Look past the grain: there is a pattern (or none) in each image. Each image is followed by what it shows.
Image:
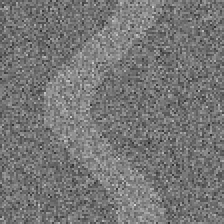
a wavy band
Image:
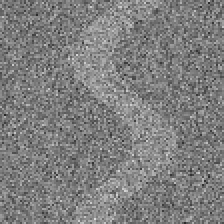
a wavy band
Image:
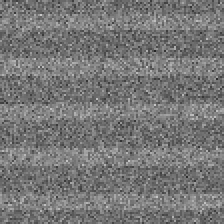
horizontal stripes
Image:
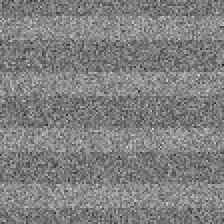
horizontal stripes
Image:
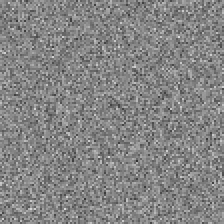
only noise
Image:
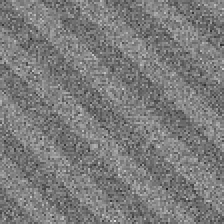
diagonal stripes
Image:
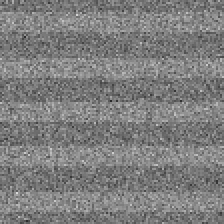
horizontal stripes
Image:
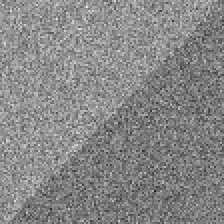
a sharp edge
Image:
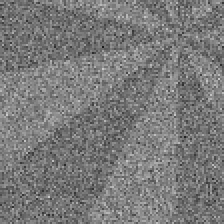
spokes from one point
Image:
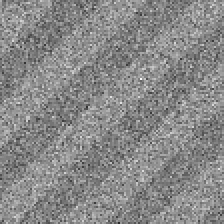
diagonal stripes
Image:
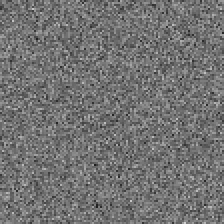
only noise
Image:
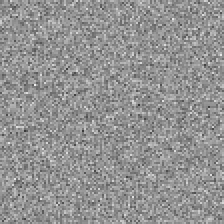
only noise
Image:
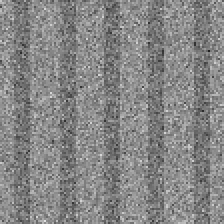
vertical stripes
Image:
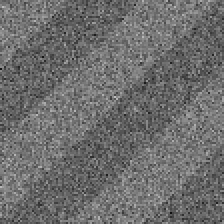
diagonal stripes
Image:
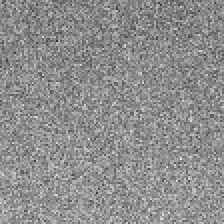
a smooth slope
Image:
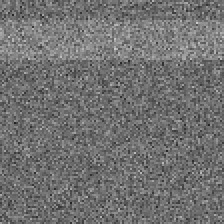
one horizontal stripe
